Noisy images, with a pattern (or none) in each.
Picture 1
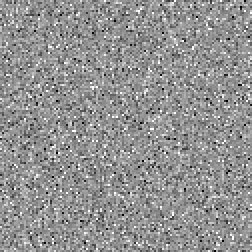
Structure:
only noise
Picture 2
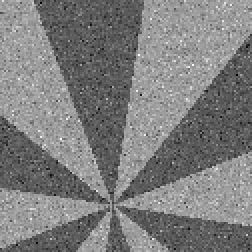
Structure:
spokes from one point
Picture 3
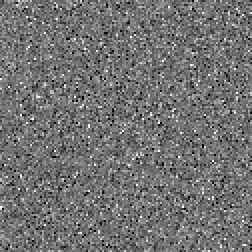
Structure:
only noise
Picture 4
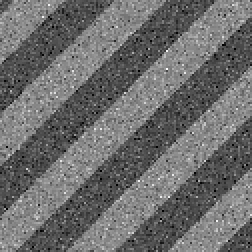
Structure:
diagonal stripes
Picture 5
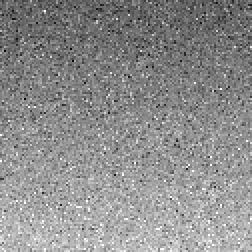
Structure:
a smooth slope
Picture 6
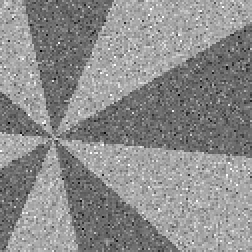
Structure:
spokes from one point
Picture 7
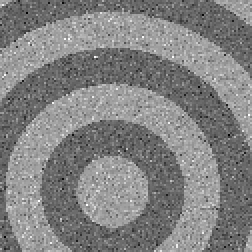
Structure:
rings round one point
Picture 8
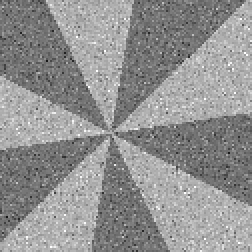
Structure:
spokes from one point
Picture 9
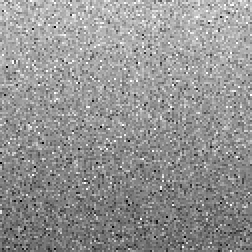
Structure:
a smooth slope
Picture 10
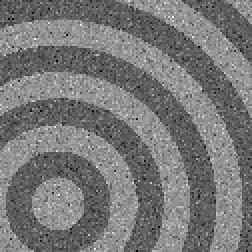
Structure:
rings round one point
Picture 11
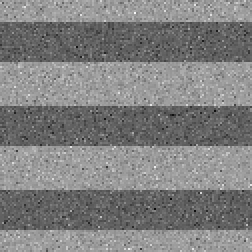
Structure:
horizontal stripes
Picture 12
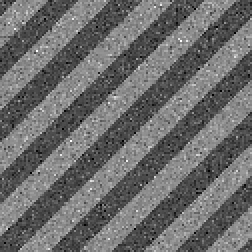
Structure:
diagonal stripes
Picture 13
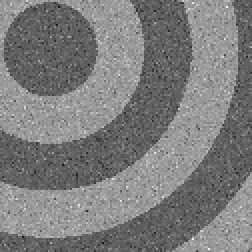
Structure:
rings round one point
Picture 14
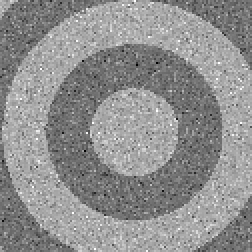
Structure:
rings round one point
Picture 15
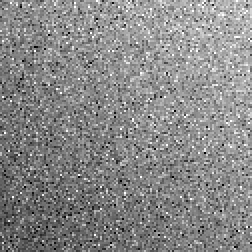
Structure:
a smooth slope
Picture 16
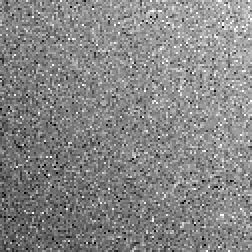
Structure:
a smooth slope
